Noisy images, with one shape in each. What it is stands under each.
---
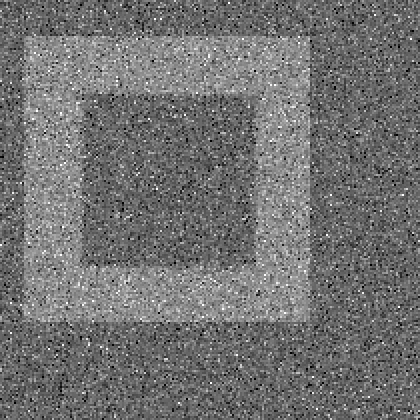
square frame
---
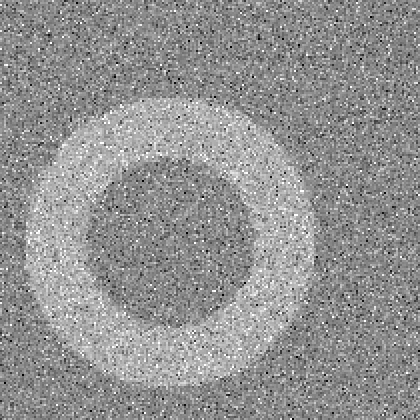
ring
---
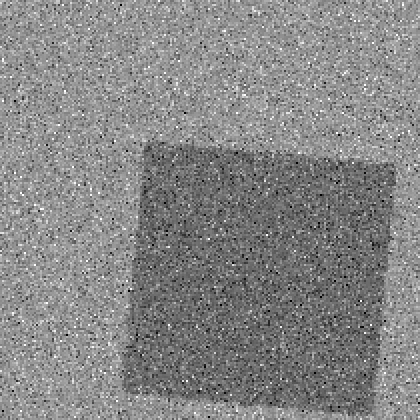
square
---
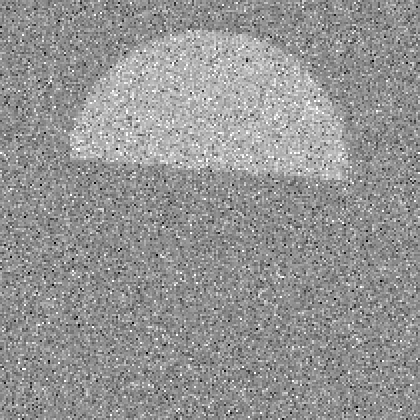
half disc
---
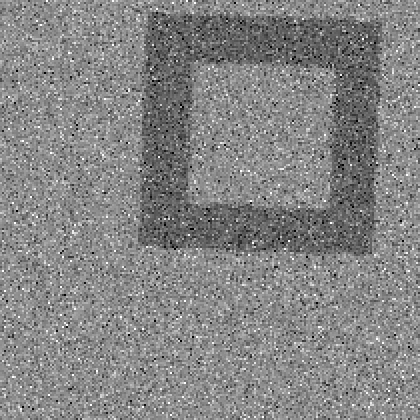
square frame
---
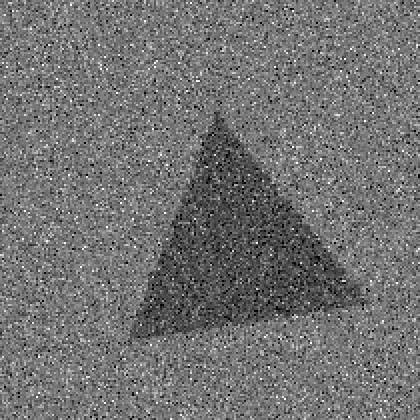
triangle
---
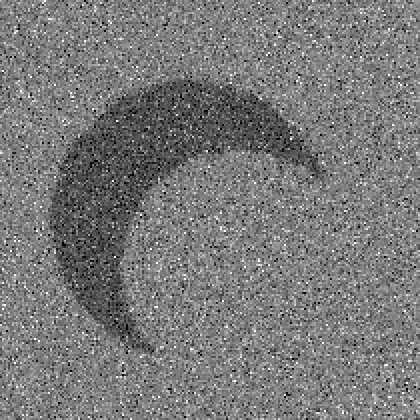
crescent
